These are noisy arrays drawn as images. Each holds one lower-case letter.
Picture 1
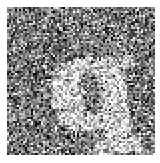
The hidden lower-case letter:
q
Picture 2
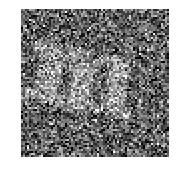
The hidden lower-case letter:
m
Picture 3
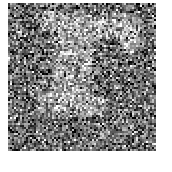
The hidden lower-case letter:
r
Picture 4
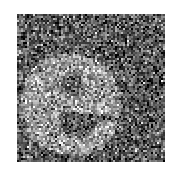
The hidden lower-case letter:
e
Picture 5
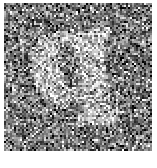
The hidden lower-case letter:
q
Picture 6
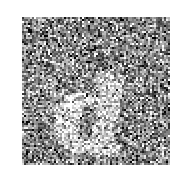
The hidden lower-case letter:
d
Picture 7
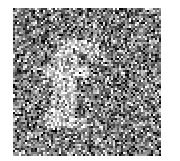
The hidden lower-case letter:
f
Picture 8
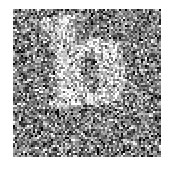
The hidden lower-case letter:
b
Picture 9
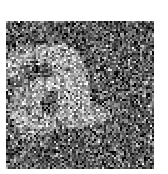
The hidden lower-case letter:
a
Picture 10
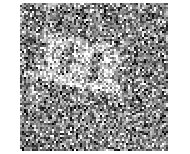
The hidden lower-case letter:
m
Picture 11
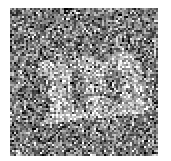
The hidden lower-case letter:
m
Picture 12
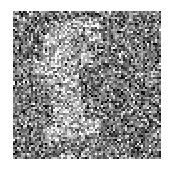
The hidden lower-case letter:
f
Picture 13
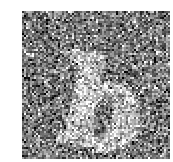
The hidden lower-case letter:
b
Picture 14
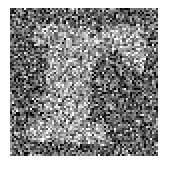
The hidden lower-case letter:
r
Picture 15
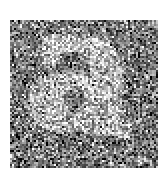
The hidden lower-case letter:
a
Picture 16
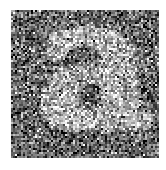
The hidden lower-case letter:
a
